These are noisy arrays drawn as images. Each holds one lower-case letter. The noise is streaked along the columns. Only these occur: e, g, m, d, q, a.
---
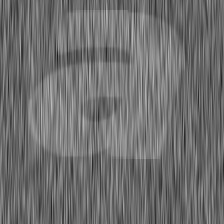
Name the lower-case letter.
a
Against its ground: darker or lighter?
lighter
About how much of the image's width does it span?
two thirds
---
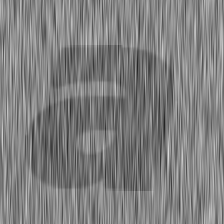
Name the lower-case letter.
a
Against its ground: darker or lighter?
darker
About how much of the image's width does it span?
two thirds
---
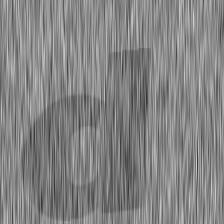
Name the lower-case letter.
d
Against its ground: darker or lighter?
darker
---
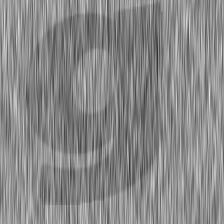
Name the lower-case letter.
g
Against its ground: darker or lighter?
darker
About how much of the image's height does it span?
nearly all
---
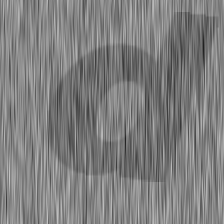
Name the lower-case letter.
d
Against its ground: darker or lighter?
darker
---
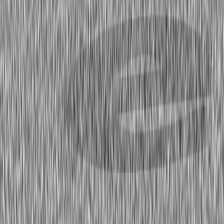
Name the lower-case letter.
e
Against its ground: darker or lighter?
darker
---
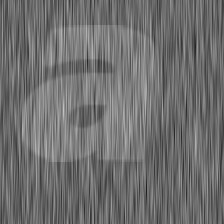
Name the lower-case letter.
a
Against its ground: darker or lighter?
lighter
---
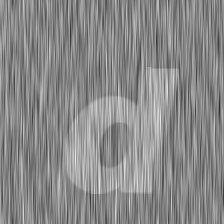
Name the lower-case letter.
d
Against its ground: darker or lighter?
lighter
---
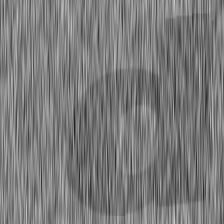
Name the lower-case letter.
d
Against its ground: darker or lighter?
darker
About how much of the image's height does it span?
nearly all
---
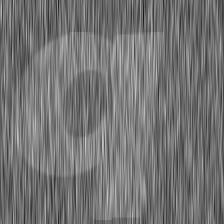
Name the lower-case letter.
q
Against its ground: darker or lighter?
lighter
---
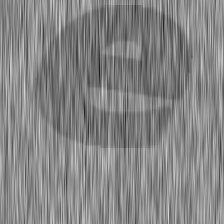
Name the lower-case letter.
e
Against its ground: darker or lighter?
darker
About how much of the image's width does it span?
two thirds
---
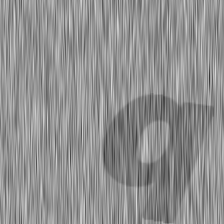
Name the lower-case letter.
q
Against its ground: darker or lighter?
darker
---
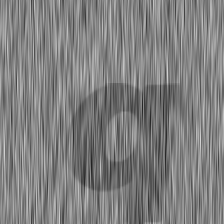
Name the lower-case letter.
q
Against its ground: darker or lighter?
darker
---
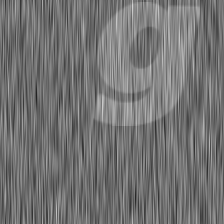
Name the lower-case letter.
g
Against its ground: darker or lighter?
lighter
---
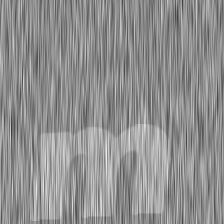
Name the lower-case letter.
m
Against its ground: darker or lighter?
lighter
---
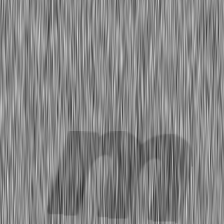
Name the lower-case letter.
m
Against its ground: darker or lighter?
darker
